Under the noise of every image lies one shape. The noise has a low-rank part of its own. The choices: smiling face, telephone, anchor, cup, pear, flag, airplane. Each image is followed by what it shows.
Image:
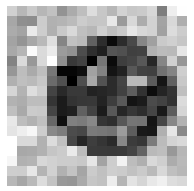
smiling face
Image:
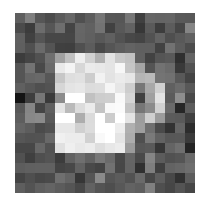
cup
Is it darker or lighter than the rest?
lighter
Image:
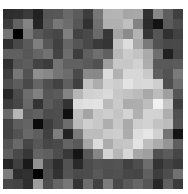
pear
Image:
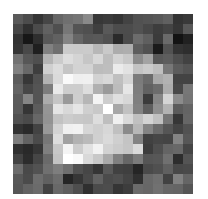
cup
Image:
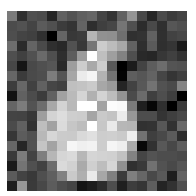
pear
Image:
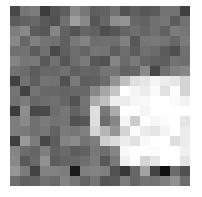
cup
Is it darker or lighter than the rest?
lighter
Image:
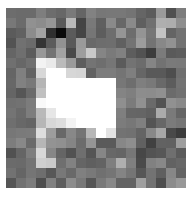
flag
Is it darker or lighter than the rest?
lighter
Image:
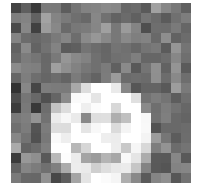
smiling face
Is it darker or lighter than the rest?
lighter
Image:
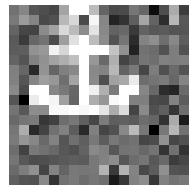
anchor
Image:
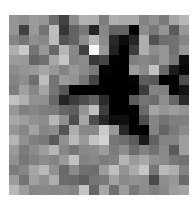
airplane
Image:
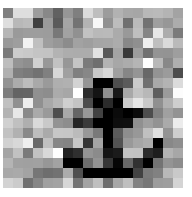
anchor
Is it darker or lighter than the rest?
darker
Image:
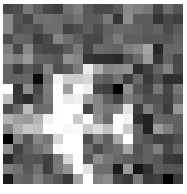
airplane
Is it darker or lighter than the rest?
lighter
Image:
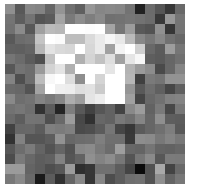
telephone
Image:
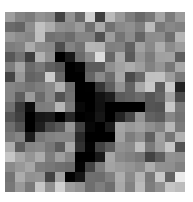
airplane
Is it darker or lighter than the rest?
darker
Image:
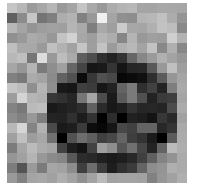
smiling face
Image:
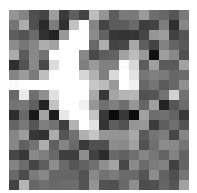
airplane
